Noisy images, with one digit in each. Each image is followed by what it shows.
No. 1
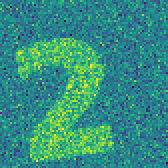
2
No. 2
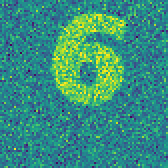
6
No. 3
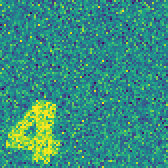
4
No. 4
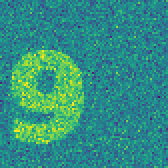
9
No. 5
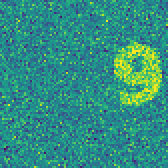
9
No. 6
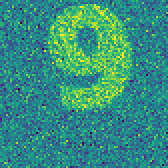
9
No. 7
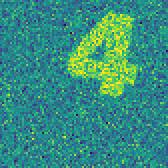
4
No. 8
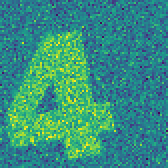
4
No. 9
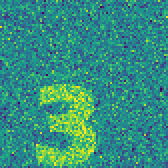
3
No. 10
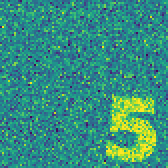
5
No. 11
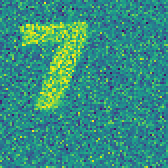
7
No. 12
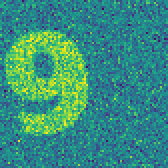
9
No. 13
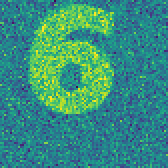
6
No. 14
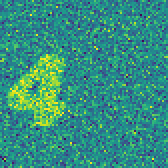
4
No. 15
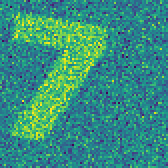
7
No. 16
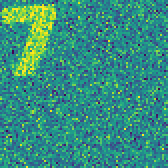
7
